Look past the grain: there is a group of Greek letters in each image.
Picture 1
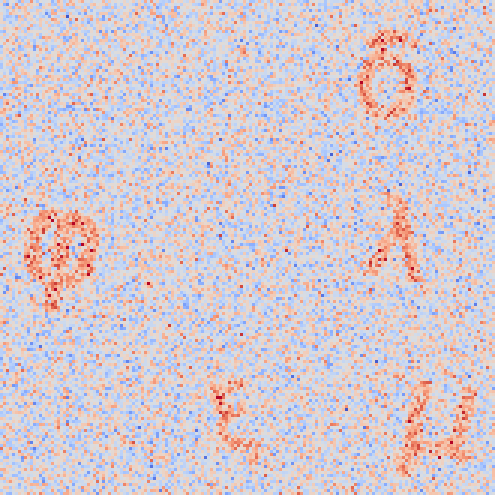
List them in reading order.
top right: delta; middle left: phi; middle right: lambda; bottom middle: xi; bottom right: mu
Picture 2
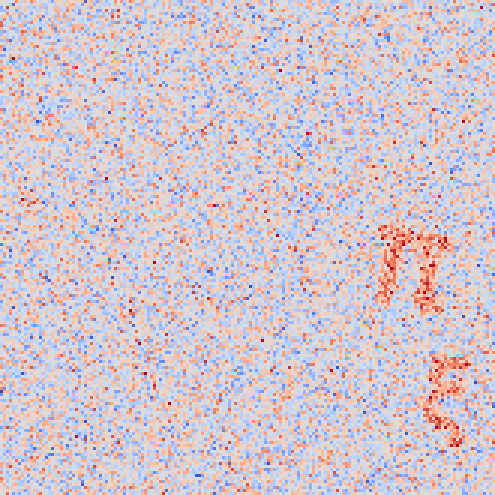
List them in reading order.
middle right: pi; bottom right: xi
